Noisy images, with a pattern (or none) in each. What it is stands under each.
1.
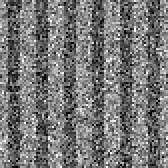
vertical stripes
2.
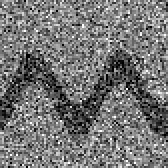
a wavy band
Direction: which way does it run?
left to right
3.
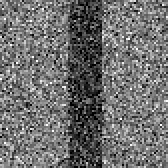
one vertical stripe
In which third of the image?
middle
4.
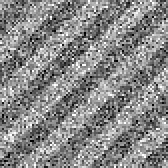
diagonal stripes
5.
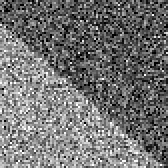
a sharp edge
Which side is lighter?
bottom left
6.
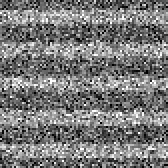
horizontal stripes
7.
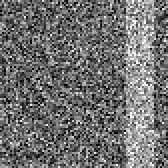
one vertical stripe
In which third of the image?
right
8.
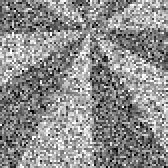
spokes from one point
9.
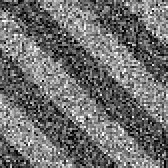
diagonal stripes
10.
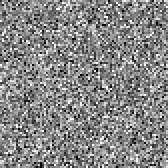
only noise
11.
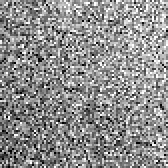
a smooth slope
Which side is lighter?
top right
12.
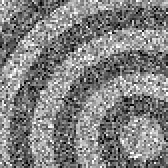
rings round one point
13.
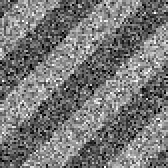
diagonal stripes
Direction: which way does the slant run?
bottom left to top right
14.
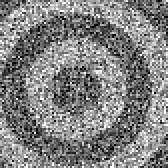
rings round one point
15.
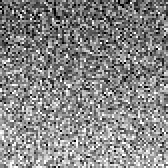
a smooth slope
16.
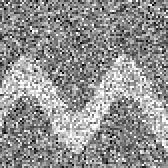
a wavy band
